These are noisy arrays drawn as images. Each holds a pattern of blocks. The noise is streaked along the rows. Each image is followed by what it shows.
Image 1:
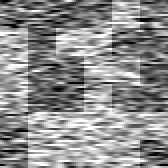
no symmetry
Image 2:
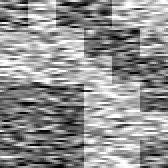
mirrored about the diagonal from the bottom left
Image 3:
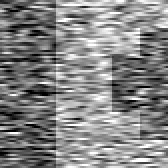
top and bottom mirror each other
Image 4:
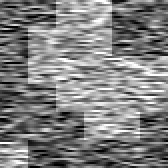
mirrored about the diagonal from the bottom left
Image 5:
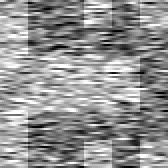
top and bottom mirror each other
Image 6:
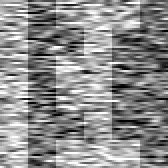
top and bottom mirror each other
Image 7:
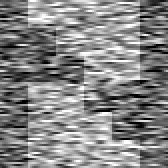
the same after a half turn
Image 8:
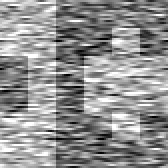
top and bottom mirror each other
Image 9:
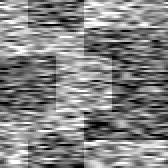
top and bottom mirror each other
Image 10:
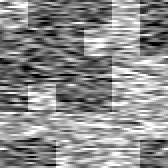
mirrored about the diagonal from the top left
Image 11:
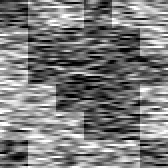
mirrored about the diagonal from the bottom left
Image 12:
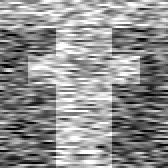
left and right mirror each other
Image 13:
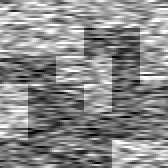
no symmetry
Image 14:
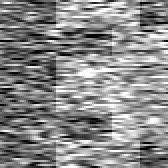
top and bottom mirror each other
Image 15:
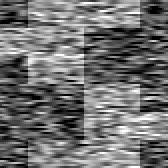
the same after a half turn
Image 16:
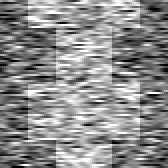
left and right mirror each other
